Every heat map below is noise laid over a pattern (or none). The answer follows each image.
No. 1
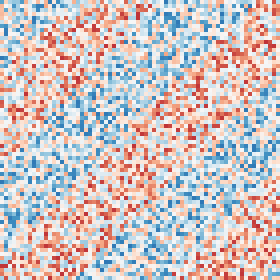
diagonal stripes
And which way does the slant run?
bottom left to top right
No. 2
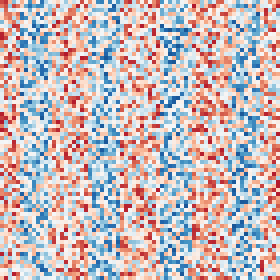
vertical stripes
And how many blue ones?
4
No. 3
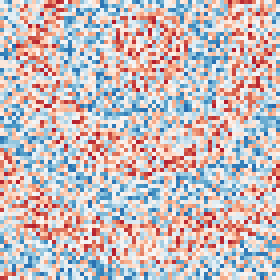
rings round one point
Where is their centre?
top middle
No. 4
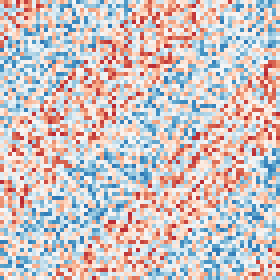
diagonal stripes
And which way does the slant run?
bottom left to top right
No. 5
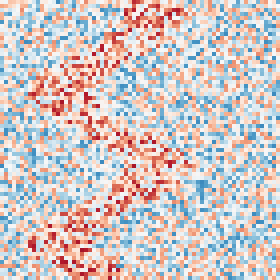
a wavy band
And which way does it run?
top to bottom
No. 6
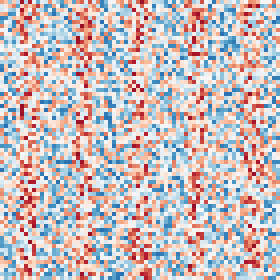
vertical stripes
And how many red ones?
5
